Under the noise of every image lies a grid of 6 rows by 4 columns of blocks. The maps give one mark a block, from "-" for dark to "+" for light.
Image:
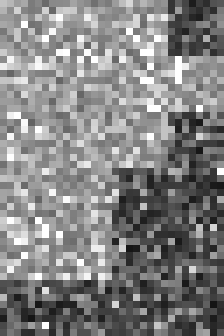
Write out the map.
+ + + -
+ + + +
+ + + -
+ + - -
+ + - -
- - - -
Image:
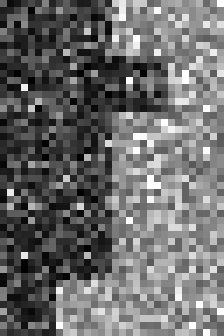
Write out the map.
- - + +
- - - +
- - + +
- - + +
- - + +
- + + +
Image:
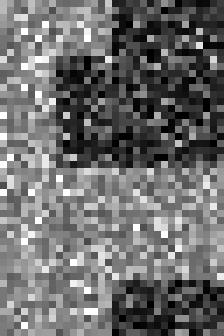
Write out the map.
+ + - -
+ - - -
+ - - -
+ + + +
+ + + +
+ + - -
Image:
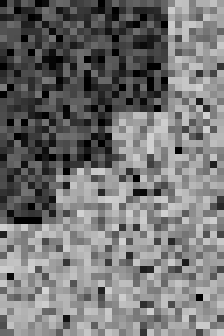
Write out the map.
- - - +
- - - +
- - + +
- + + +
+ + + +
+ + + +
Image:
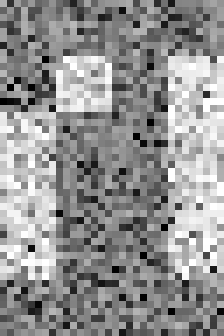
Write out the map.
- - - -
- + - +
+ - - +
+ - - +
+ - - +
- - - -
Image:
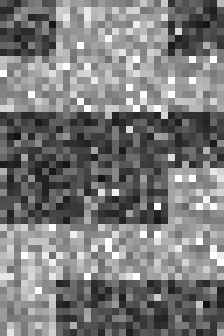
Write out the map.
- + + -
+ + + +
- - - -
- - - +
+ + + +
+ - - -
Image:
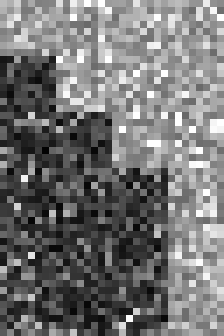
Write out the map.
+ + + +
- + + +
- - + +
- - - +
- - - +
- - - +
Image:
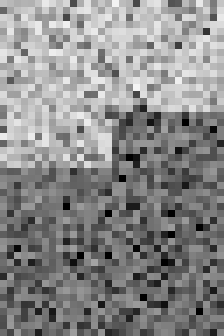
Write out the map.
+ + + +
+ + + +
+ + - -
- - - -
- - - -
- - - -
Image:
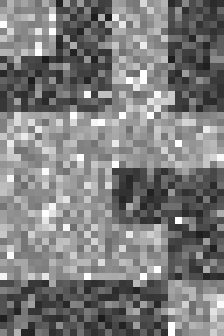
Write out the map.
+ - + -
- - + -
+ + + +
+ + - -
+ + + -
- - - +
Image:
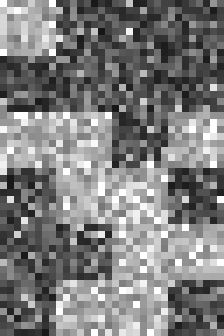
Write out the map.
+ - - -
- - - -
+ + - +
- + + -
- - + +
- + + -
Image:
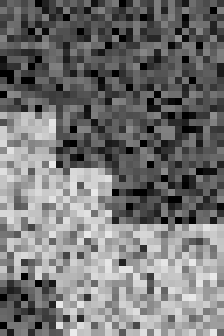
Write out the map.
- - - -
- - - -
+ - - -
+ + - -
+ + + +
- + + +
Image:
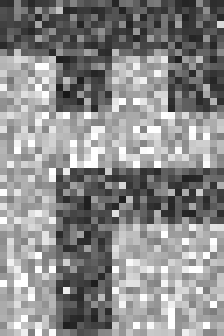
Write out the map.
- - - -
+ - + -
+ + + +
+ - - -
+ - + +
+ - + +
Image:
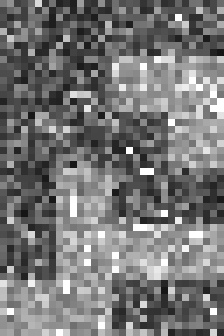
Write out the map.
- - - -
- - + +
- - - +
- + - -
- + + +
+ + - -
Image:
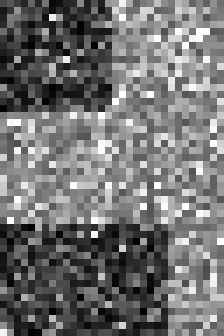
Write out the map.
- - + +
- - + +
+ + + +
+ + + +
- - - +
- - - +
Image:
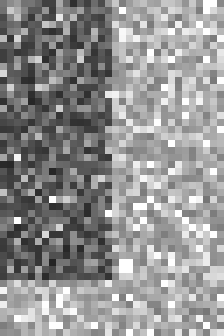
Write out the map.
- - + +
- - + +
- - + +
- - + +
- - + +
+ + + +
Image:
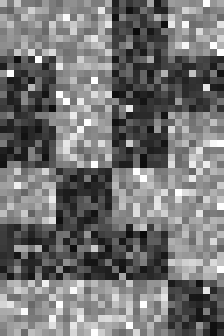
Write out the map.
+ + - +
- + - -
- + - +
+ - + +
- - - +
+ + + -
